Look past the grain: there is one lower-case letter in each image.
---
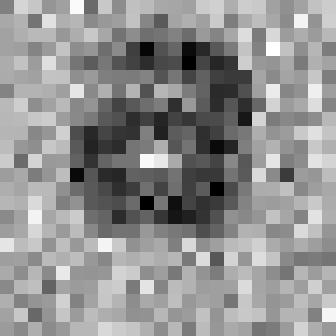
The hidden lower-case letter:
a
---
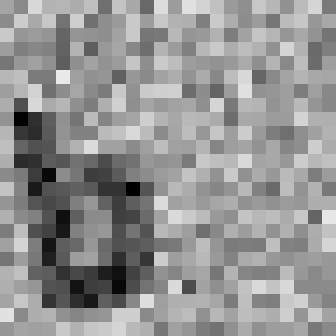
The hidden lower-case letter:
b
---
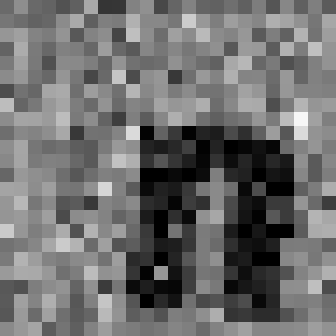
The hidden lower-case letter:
n
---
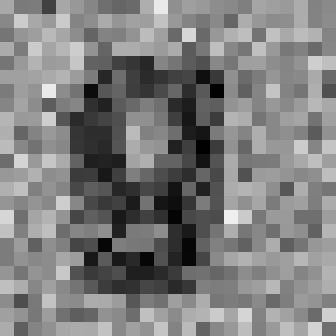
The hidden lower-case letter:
g
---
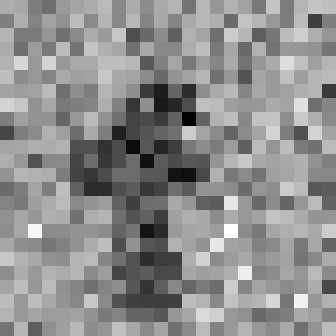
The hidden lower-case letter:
f
